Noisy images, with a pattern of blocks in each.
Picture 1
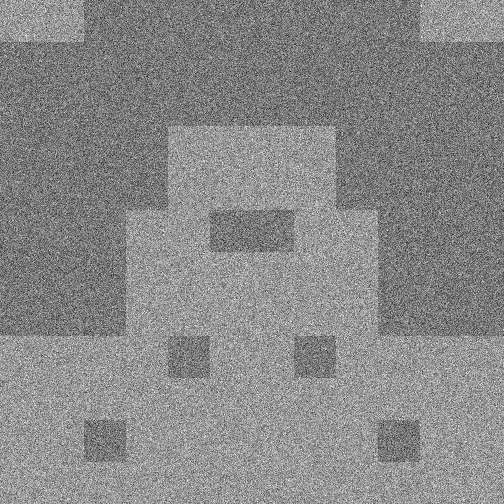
left and right mirror each other
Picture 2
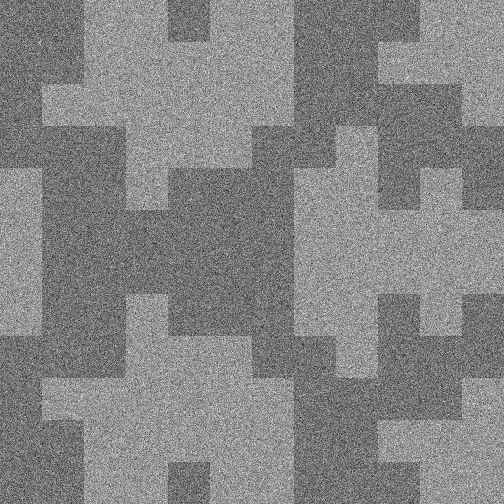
top and bottom mirror each other
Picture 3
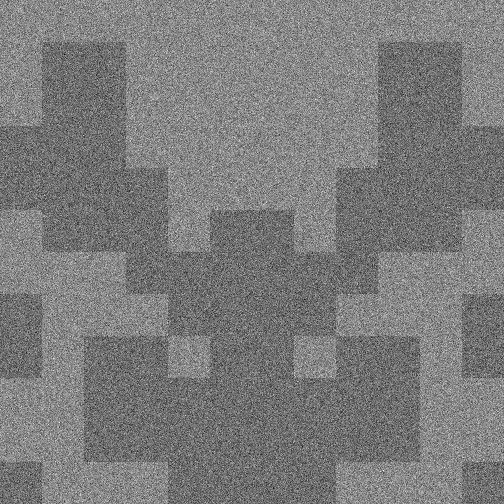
left and right mirror each other
